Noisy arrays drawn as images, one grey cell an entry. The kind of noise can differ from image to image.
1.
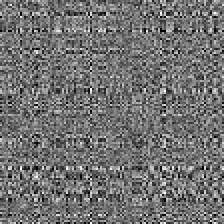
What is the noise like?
low rank plus noise
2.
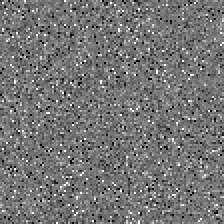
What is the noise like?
heavy tails
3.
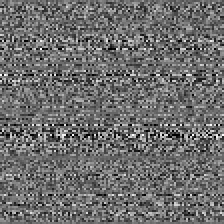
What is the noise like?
rows of uneven size
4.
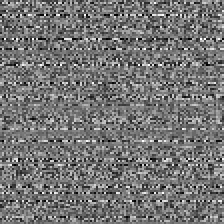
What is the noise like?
rows of uneven size
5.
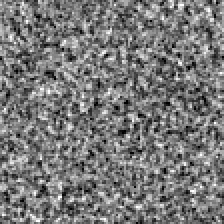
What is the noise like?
blotchy
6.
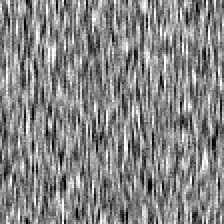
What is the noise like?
streaked along the columns
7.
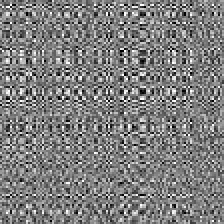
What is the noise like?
low rank plus noise
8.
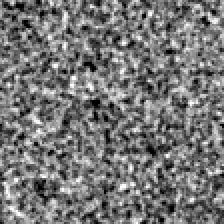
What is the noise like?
blotchy
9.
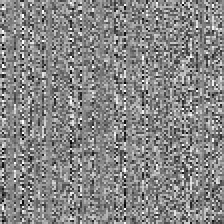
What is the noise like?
columns of uneven size
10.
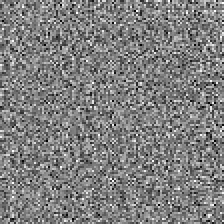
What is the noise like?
low rank plus noise
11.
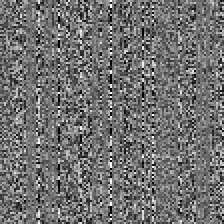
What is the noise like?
columns of uneven size
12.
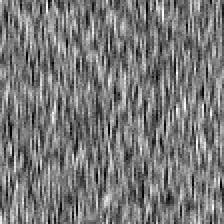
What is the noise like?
streaked along the columns
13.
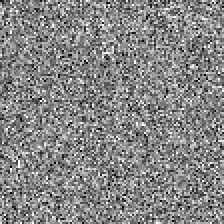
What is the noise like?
independent entries
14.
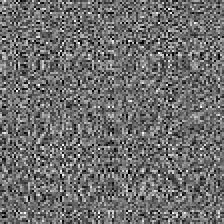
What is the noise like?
low rank plus noise
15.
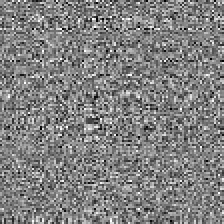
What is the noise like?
low rank plus noise
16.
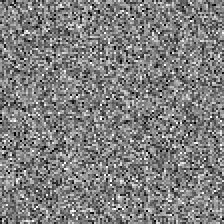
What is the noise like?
independent entries
